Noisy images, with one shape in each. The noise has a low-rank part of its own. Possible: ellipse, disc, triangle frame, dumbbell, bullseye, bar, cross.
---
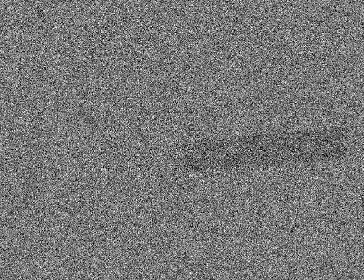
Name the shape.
bar
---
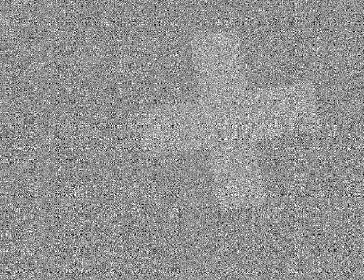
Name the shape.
cross
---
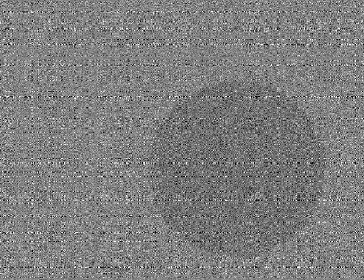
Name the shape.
disc
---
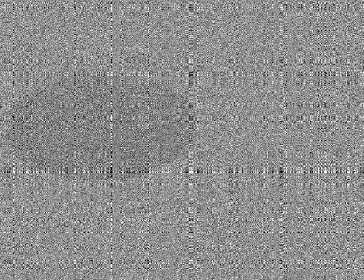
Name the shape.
ellipse
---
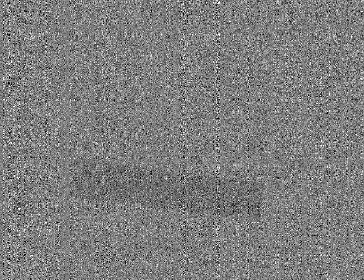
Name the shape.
bar
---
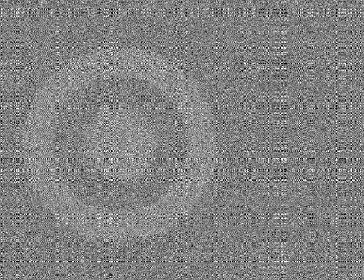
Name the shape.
bullseye
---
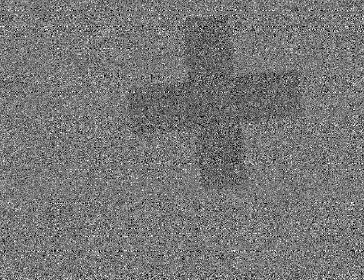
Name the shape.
cross
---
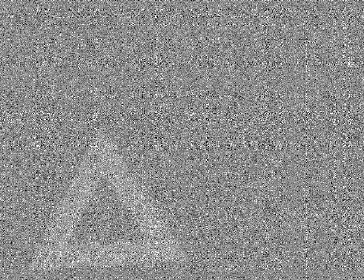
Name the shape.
triangle frame
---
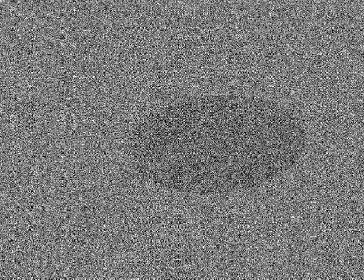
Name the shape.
ellipse
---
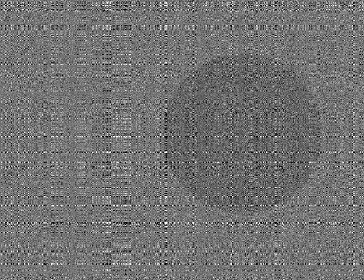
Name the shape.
disc
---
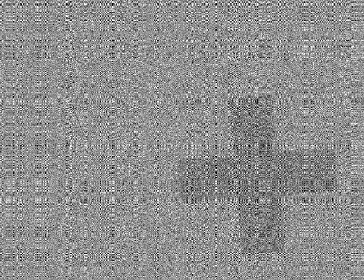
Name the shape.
cross
